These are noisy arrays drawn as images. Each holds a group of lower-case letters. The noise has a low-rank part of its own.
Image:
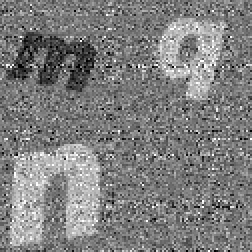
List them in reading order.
top left: dark m; top right: light q; bottom left: light n
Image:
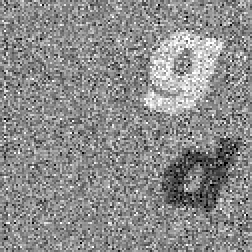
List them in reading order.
top right: light g; bottom right: dark d
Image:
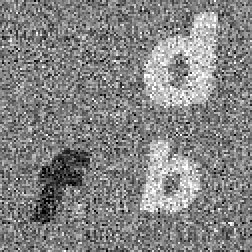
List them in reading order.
top right: light d; bottom left: dark f; bottom right: light b
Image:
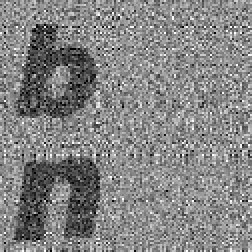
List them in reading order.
top left: dark b; bottom left: dark n
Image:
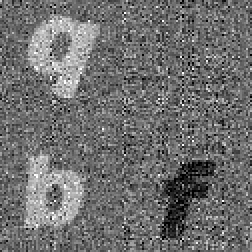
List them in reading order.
top left: light q; bottom left: light b; bottom right: dark f
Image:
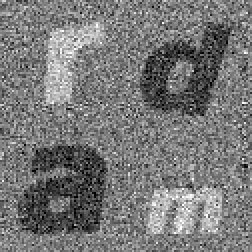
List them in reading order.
top left: light r; top right: dark d; bottom left: dark a; bottom right: light m
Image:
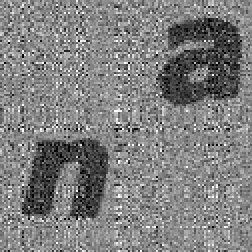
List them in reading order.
top right: dark a; bottom left: dark n
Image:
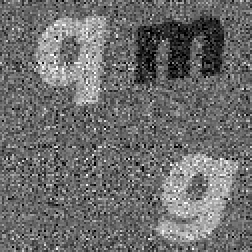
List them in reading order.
top left: light q; top right: dark m; bottom right: light g
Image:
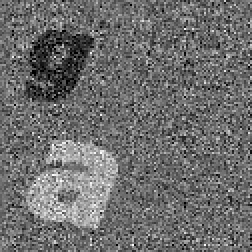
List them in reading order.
top left: dark g; bottom left: light a
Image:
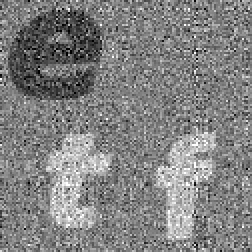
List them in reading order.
top left: dark e; bottom left: light t; bottom right: light f
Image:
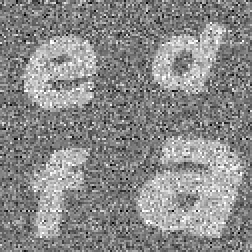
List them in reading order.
top left: light e; top right: light d; bottom left: light f; bottom right: light a
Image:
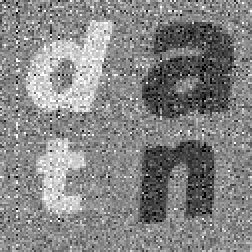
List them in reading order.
top left: light d; top right: dark a; bottom left: light t; bottom right: dark n
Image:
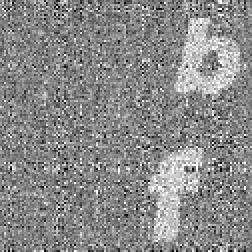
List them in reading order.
top right: light b; bottom right: light f
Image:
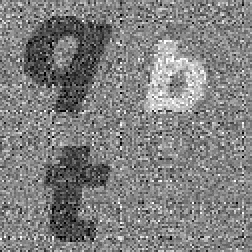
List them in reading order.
top left: dark q; top right: light b; bottom left: dark t
